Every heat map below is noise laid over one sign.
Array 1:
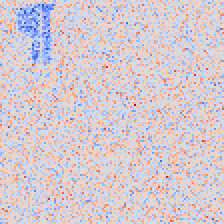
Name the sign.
pilcrow
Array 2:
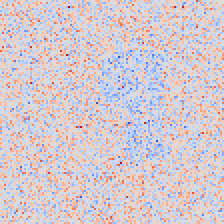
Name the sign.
pilcrow
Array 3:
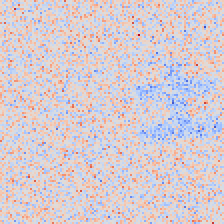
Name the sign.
plus-minus sign
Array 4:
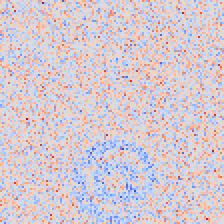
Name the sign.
at sign
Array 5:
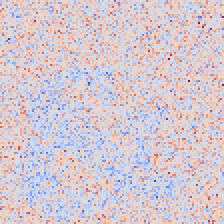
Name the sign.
ampersand
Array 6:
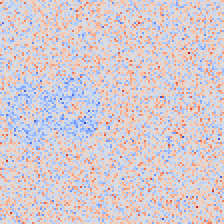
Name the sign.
infinity sign
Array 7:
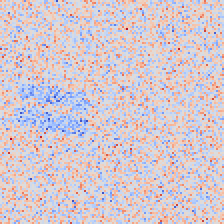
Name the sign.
equals sign
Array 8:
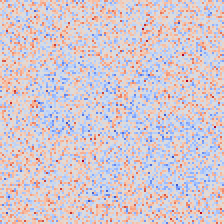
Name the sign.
percent sign
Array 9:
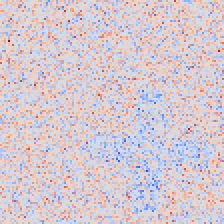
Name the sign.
plus sign
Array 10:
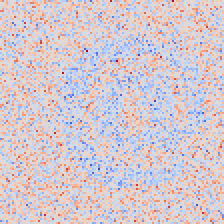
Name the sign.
at sign
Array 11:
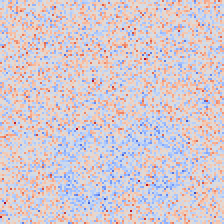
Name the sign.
infinity sign
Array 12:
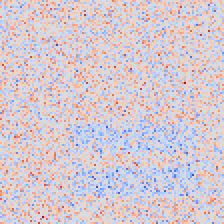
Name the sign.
equals sign
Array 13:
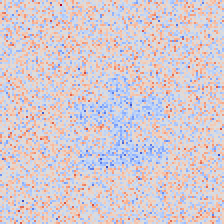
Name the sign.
plus-minus sign
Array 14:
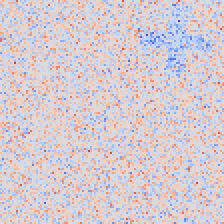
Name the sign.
plus sign
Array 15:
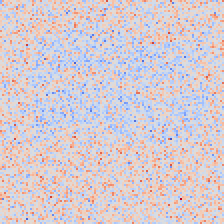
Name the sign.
approximately sign
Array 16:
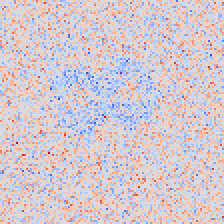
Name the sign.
infinity sign
